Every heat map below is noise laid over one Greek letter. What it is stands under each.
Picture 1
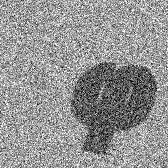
phi
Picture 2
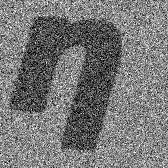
eta
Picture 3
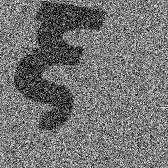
xi
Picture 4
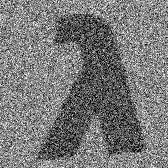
lambda
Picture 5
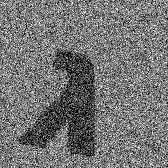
lambda
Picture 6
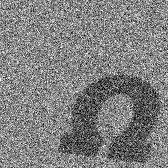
omega
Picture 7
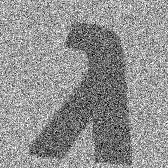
lambda
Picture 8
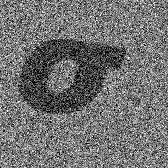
sigma
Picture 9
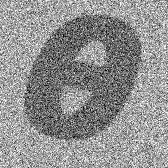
theta
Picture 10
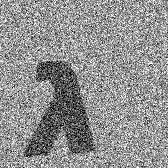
lambda
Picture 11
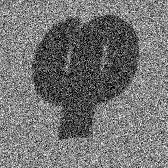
phi
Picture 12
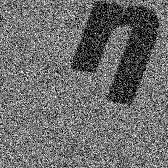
eta
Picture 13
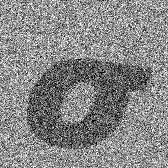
sigma
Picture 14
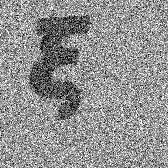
xi
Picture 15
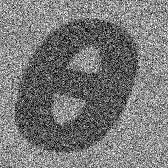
theta
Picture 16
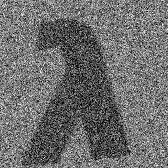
lambda
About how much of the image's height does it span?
nearly all
